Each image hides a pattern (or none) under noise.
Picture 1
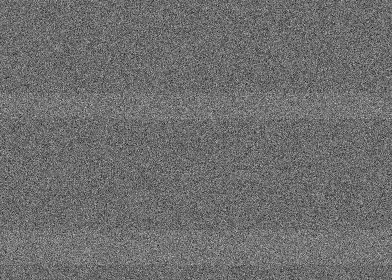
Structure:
bands of rows
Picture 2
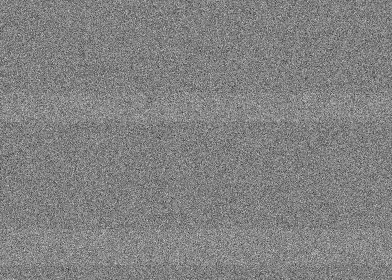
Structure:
bands of rows
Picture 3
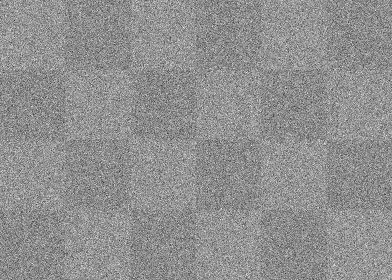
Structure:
a checkerboard
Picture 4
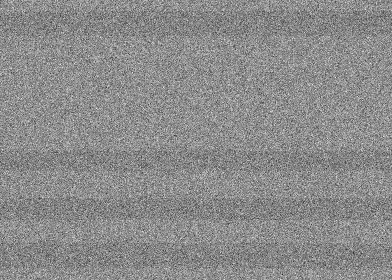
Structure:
bands of rows
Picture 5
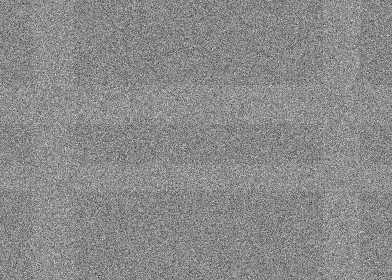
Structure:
bands of rows crossing bands of columns
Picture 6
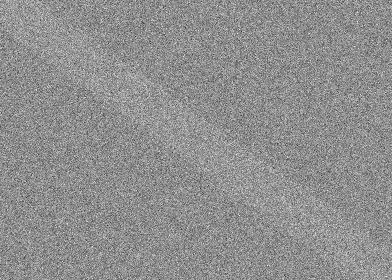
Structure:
a diagonal band
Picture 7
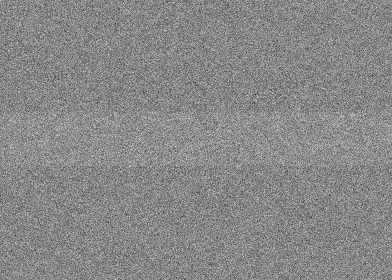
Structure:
one band of rows
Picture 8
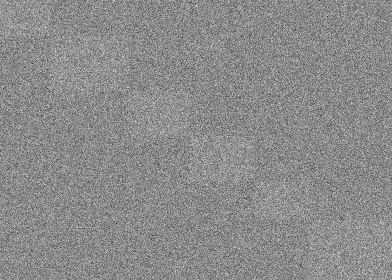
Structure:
blocks along the diagonal
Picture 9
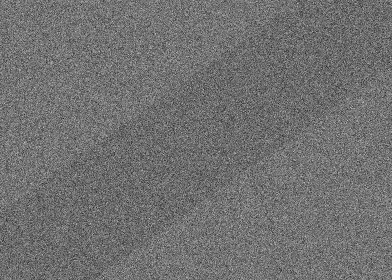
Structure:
a diagonal band
